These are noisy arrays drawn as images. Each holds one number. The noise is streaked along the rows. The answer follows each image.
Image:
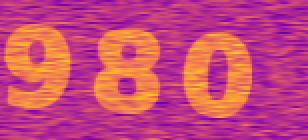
980
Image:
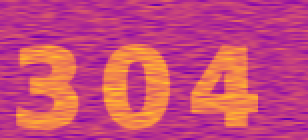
304
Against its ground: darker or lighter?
lighter
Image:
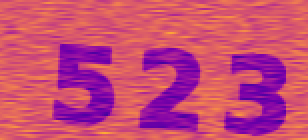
523
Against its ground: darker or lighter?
darker
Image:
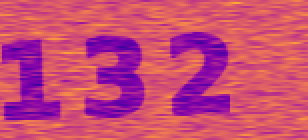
132
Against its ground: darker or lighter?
darker
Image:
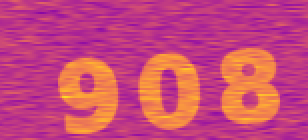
908
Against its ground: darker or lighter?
lighter
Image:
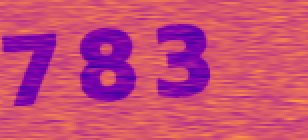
783
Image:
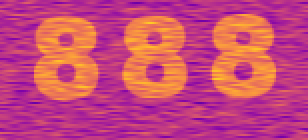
888
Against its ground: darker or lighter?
lighter
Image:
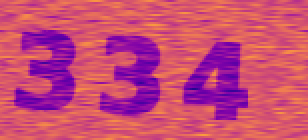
334
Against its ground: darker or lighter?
darker
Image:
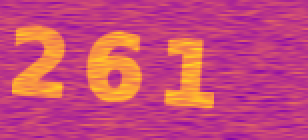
261
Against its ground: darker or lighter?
lighter
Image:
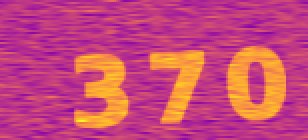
370
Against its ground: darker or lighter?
lighter
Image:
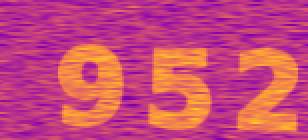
952
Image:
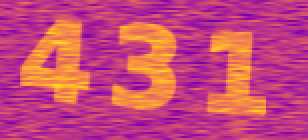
431
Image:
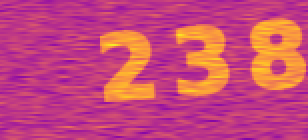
238
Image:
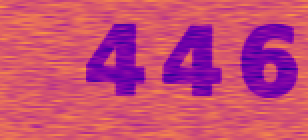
446
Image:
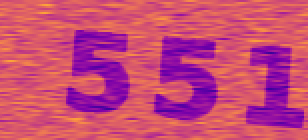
551
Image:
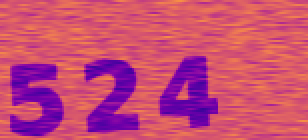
524
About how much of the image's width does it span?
two thirds
